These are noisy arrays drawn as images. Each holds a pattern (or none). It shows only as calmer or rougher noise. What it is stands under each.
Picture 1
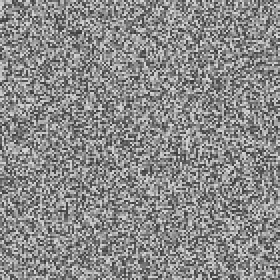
only noise
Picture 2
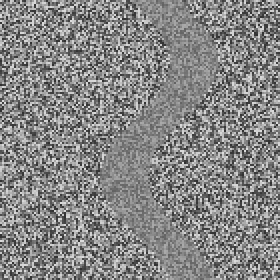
a wavy band
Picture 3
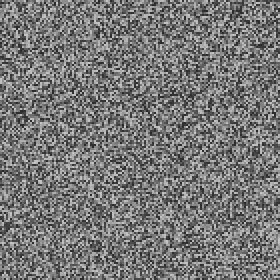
only noise
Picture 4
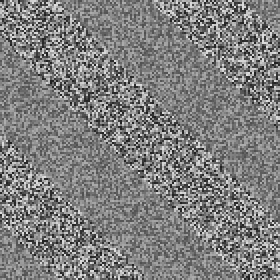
diagonal stripes
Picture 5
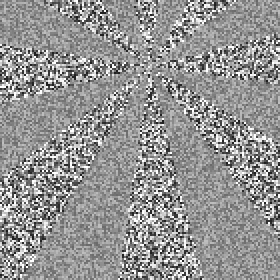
spokes from one point
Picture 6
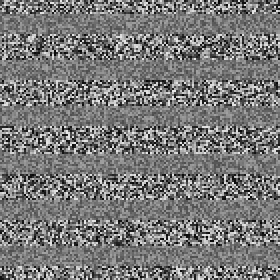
horizontal stripes
